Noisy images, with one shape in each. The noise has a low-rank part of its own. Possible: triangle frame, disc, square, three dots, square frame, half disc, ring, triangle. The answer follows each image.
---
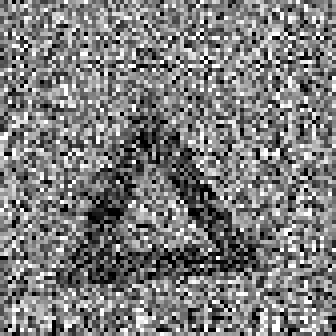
triangle frame
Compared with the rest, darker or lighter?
darker
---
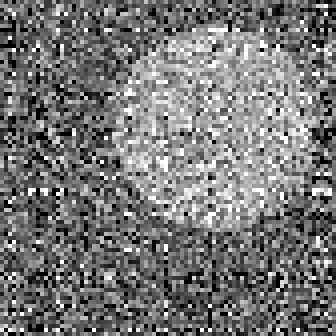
disc
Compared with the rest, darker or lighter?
lighter
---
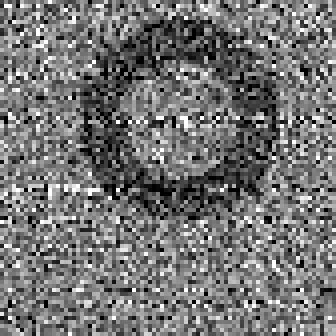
ring
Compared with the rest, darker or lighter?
darker
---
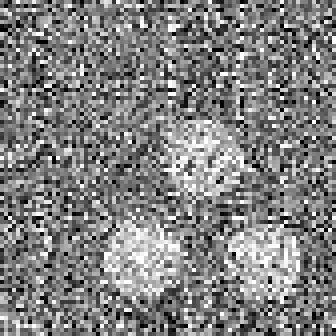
three dots
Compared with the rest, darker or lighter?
lighter
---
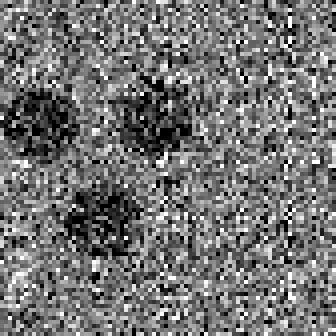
three dots
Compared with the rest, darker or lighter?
darker
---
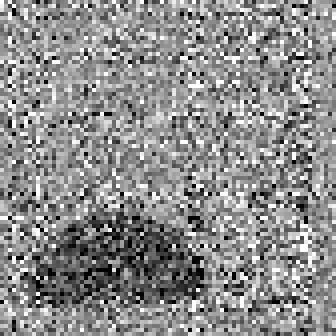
half disc
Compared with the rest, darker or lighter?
darker
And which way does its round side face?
up
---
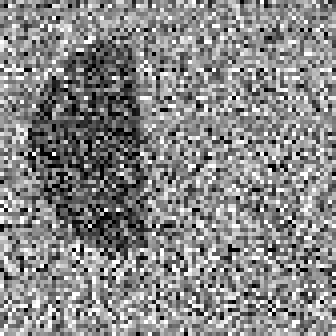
half disc
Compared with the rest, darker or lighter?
darker
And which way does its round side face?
left
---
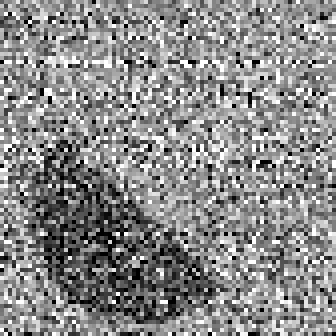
half disc
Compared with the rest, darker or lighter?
darker
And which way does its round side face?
down and left
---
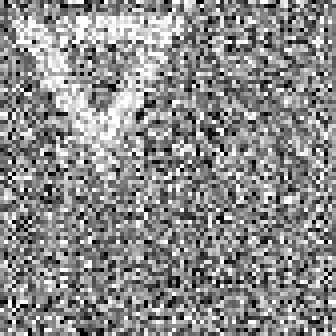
triangle frame
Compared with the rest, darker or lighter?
lighter
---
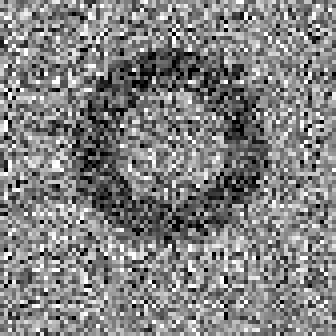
ring
